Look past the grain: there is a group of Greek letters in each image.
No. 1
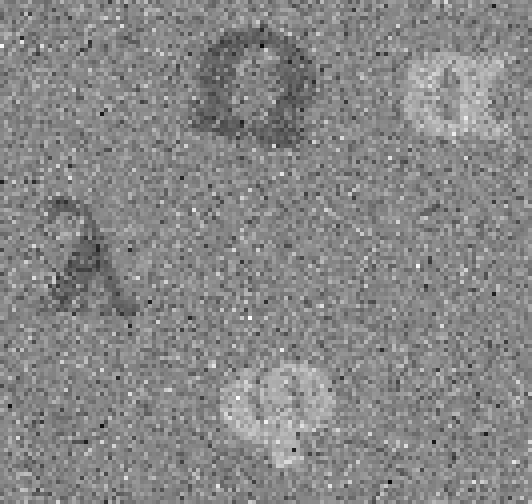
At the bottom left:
nothing
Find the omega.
top middle
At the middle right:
nothing
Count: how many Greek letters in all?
4
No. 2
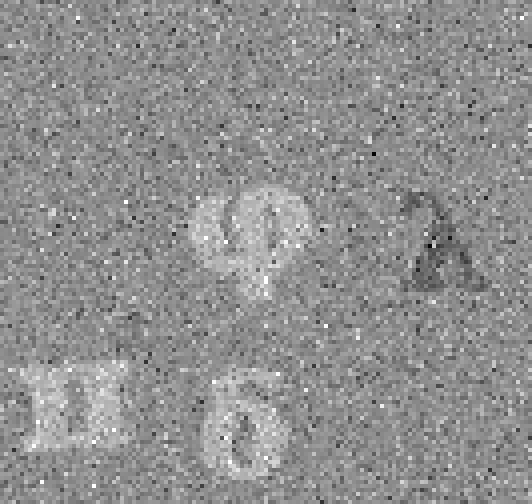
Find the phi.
centre
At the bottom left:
pi
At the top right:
nothing
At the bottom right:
nothing
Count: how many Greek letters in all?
4
